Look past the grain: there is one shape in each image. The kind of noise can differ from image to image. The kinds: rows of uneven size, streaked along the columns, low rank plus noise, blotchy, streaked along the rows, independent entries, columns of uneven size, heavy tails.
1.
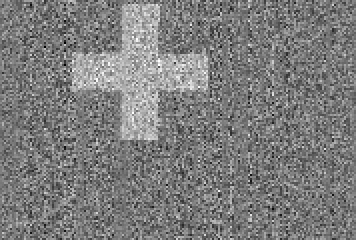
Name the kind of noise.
columns of uneven size
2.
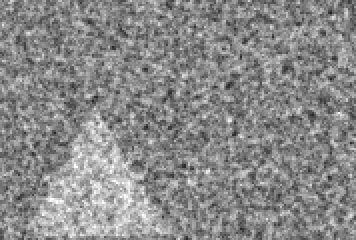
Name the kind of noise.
blotchy
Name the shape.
triangle
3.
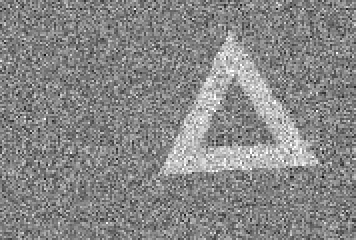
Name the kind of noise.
low rank plus noise
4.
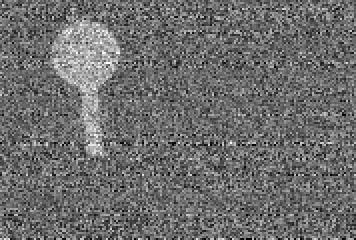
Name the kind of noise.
rows of uneven size
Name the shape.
lollipop
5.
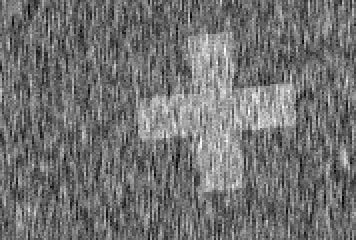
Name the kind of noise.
streaked along the columns
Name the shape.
cross
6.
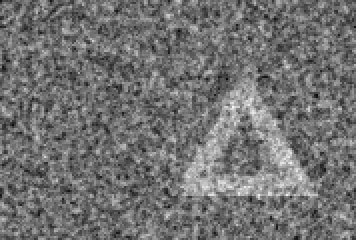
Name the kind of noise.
blotchy
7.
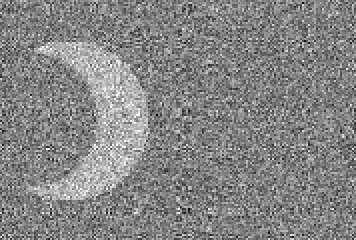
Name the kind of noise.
low rank plus noise
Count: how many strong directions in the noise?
one
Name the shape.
crescent
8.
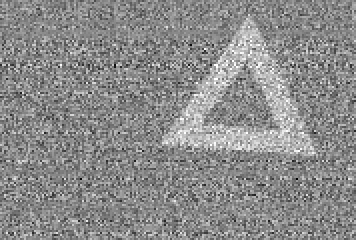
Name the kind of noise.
rows of uneven size
